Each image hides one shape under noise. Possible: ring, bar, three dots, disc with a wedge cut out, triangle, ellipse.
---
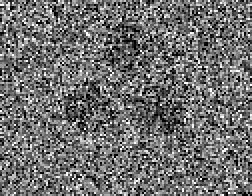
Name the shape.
three dots
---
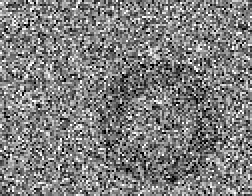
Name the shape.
ring
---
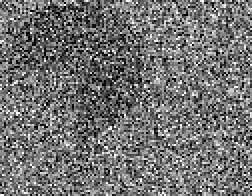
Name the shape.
disc with a wedge cut out
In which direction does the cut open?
down and left
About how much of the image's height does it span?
two thirds
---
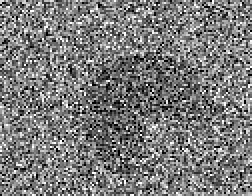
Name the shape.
disc with a wedge cut out
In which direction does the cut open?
down and right
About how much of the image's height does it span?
two thirds
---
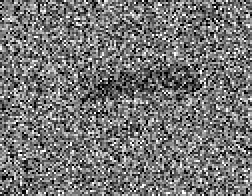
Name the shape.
bar
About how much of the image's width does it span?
half
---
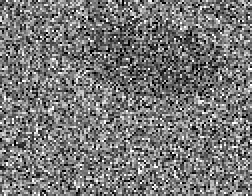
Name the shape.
ellipse
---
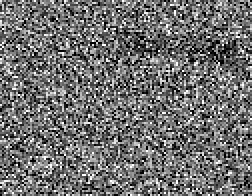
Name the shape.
bar
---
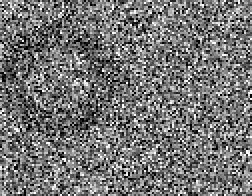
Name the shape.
ring
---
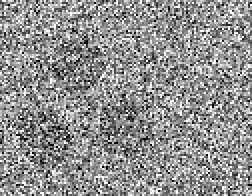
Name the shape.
three dots
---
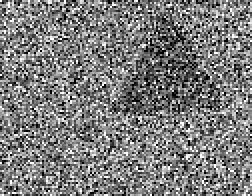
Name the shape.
triangle
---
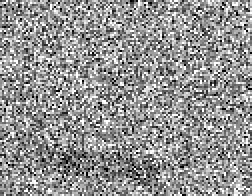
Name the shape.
bar
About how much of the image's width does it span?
half
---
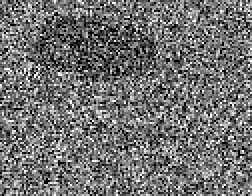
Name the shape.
ellipse
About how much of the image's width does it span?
half
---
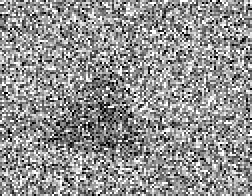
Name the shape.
triangle
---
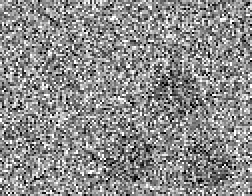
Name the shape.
three dots
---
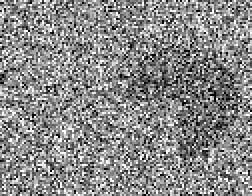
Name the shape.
disc with a wedge cut out
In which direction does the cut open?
down and left
